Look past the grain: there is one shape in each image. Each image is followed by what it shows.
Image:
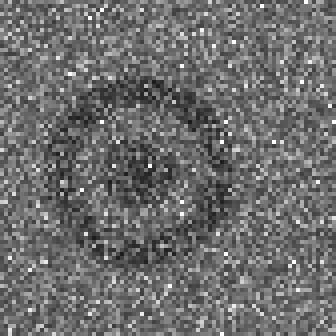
bullseye
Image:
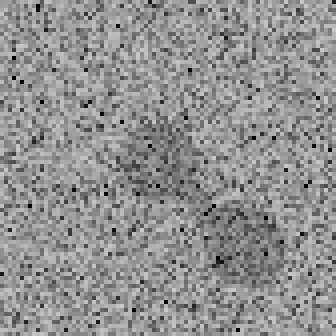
dumbbell
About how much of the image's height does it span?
half
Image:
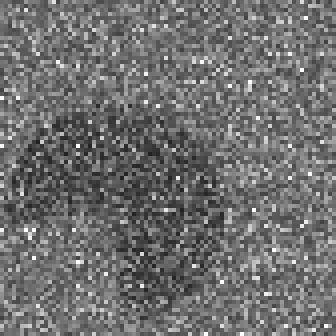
disc with a wedge cut out
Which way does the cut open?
down and left
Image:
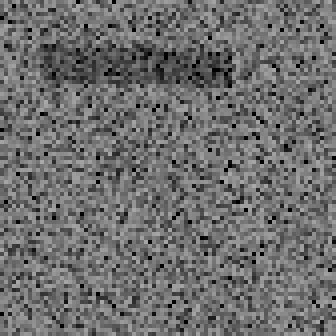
bar
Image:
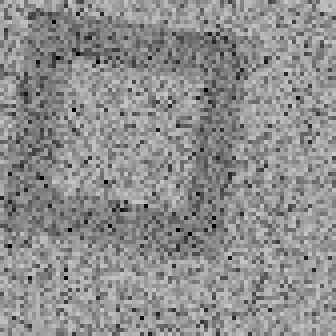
square frame
